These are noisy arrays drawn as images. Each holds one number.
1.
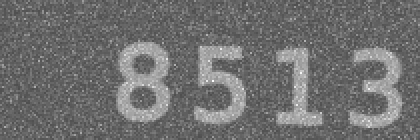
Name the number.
8513
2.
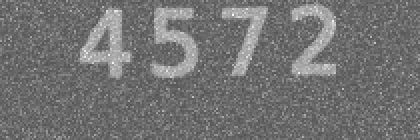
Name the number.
4572
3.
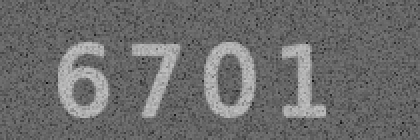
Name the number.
6701
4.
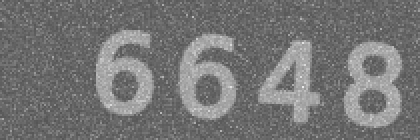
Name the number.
6648
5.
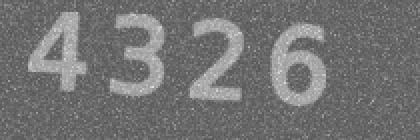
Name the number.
4326
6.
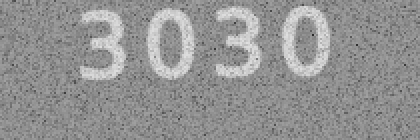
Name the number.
3030
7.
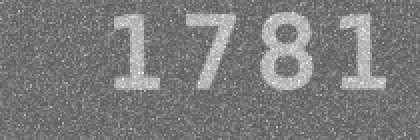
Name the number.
1781
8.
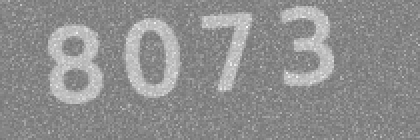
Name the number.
8073
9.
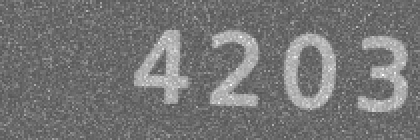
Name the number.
4203
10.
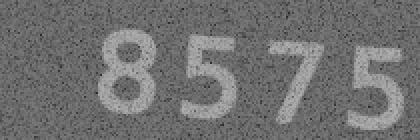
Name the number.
8575
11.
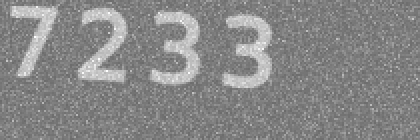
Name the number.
7233
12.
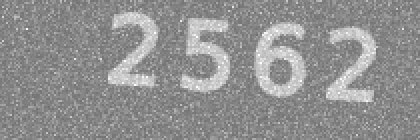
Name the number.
2562
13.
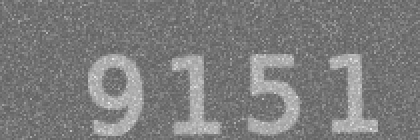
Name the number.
9151
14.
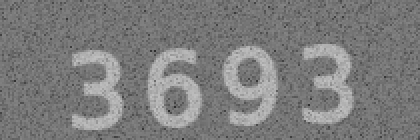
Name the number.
3693
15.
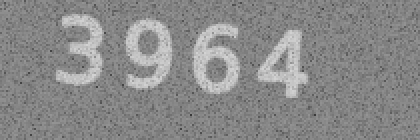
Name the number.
3964
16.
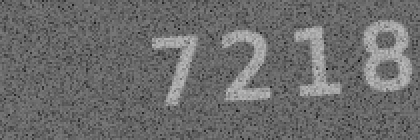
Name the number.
7218
